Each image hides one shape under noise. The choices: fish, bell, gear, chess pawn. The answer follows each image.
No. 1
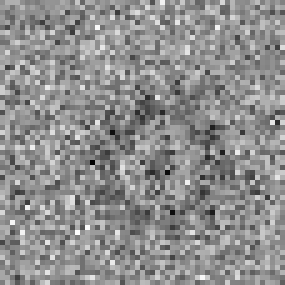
gear
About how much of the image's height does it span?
half
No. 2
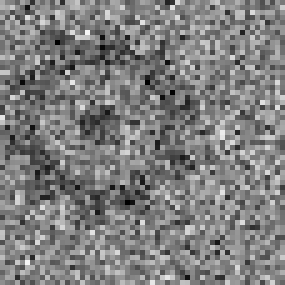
gear
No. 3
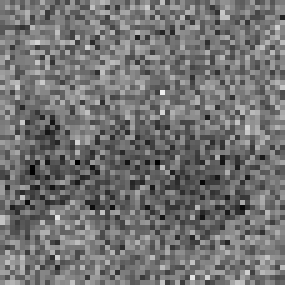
fish
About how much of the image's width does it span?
nearly all
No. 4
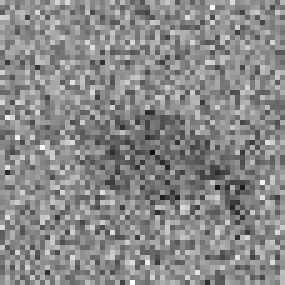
fish
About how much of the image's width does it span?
two thirds
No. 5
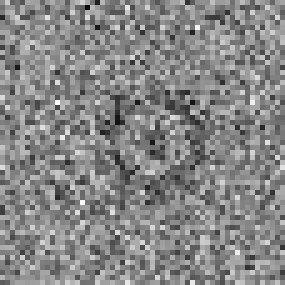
gear
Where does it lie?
centre
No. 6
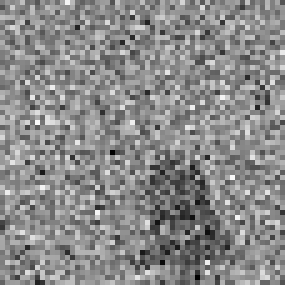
bell
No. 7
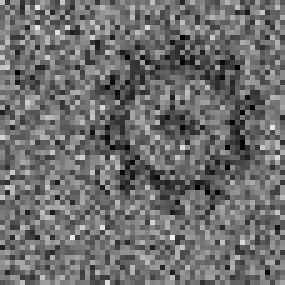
gear
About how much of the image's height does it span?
two thirds
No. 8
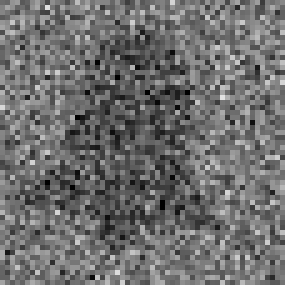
bell
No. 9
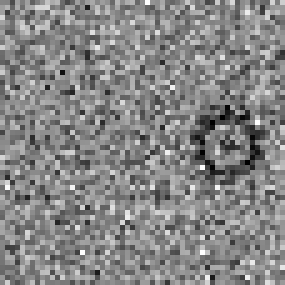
gear
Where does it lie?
middle right
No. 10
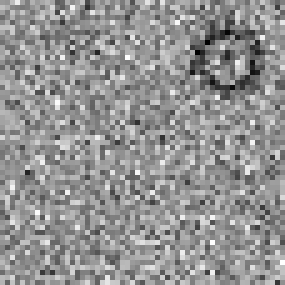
gear
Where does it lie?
top right
